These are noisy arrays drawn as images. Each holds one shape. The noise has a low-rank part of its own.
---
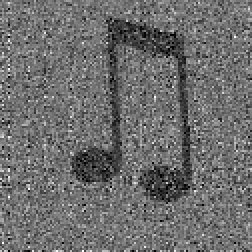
pair of musical notes
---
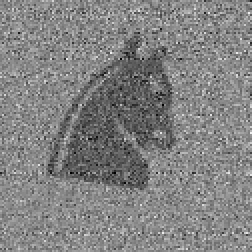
chess knight
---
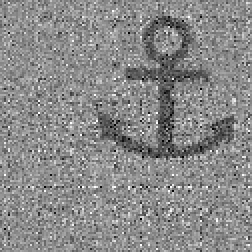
anchor
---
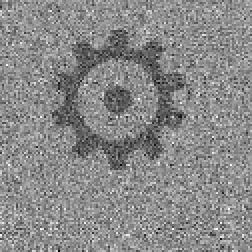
gear
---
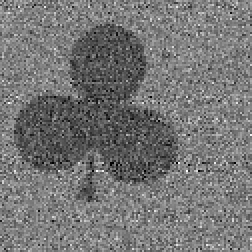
club
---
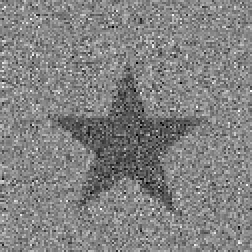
star
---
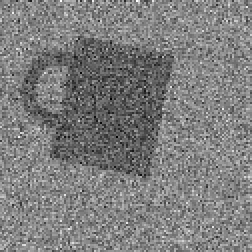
cup
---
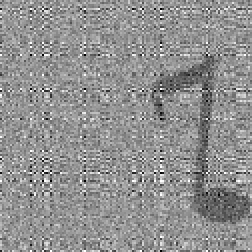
musical note
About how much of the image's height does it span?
two thirds
